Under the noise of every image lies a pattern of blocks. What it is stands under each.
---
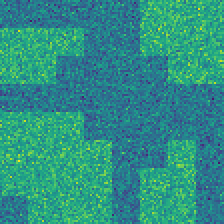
mirrored about the diagonal from the bottom left
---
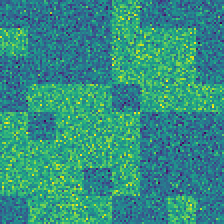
mirrored about the diagonal from the bottom left
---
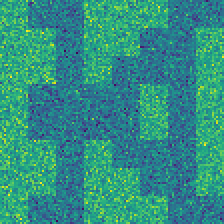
top and bottom mirror each other
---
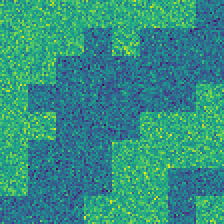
mirrored about the diagonal from the top left
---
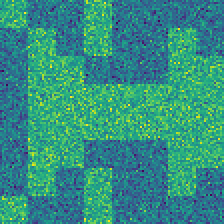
top and bottom mirror each other
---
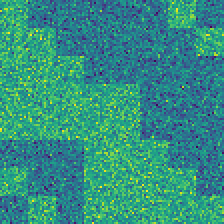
mirrored about the diagonal from the bottom left
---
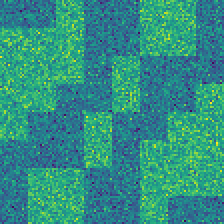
the same after a half turn
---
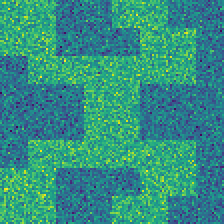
top and bottom mirror each other
